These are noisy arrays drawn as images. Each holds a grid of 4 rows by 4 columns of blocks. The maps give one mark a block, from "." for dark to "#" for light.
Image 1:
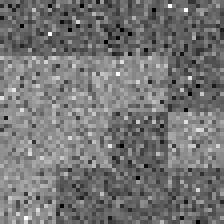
....
###.
##.#
#...
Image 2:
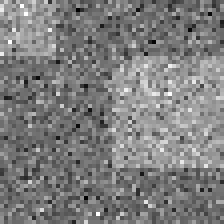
#...
..##
..##
....
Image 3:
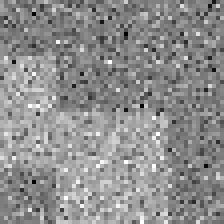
....
#...
###.
.##.
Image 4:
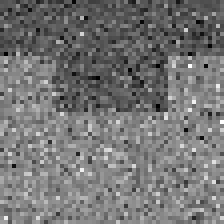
....
#..#
####
####
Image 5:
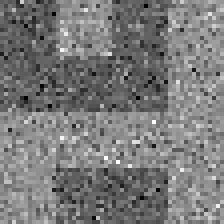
.#.#
...#
####
#..#
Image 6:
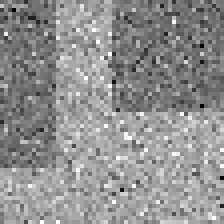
.#..
.#..
.###
####
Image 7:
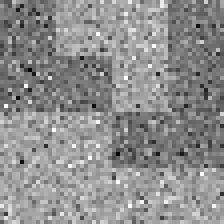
.##.
..#.
##..
####
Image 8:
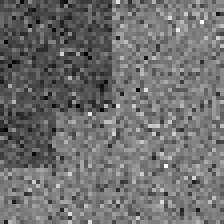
..##
..##
.###
####
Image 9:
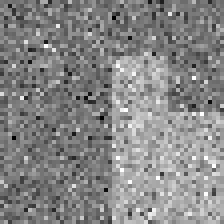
....
..#.
..##
..##
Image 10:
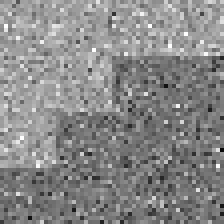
####
##..
#...
....
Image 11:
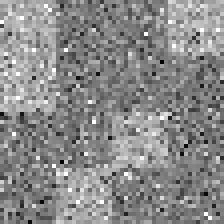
#..#
#...
..#.
.#..
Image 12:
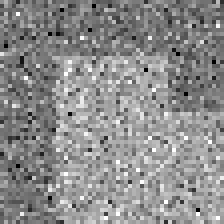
....
.##.
.###
.###
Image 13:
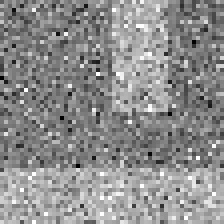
..#.
..#.
....
####
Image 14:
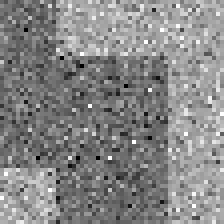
.###
...#
...#
#..#
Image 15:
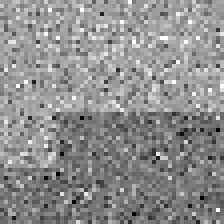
####
####
#...
....
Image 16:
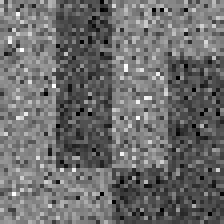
#.##
#.#.
#.#.
##..
